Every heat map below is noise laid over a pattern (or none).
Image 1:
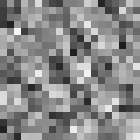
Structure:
a checkerboard
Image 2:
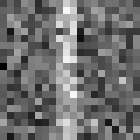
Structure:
one band of columns
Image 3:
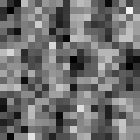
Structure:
a checkerboard
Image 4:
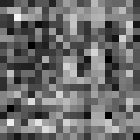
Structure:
bands of rows crossing bands of columns
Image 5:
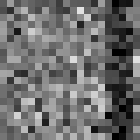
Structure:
one band of columns
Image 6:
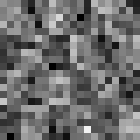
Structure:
a checkerboard
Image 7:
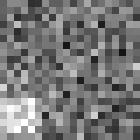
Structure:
one block
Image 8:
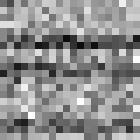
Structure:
bands of rows
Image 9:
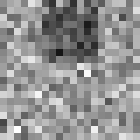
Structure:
one block
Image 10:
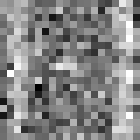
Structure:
bands of columns
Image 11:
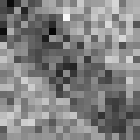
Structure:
a diagonal band
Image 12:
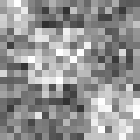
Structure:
blocks along the diagonal
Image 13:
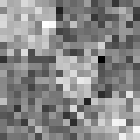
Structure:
blocks along the diagonal
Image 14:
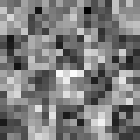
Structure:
a checkerboard
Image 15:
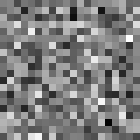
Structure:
only noise
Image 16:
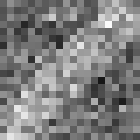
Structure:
a diagonal band
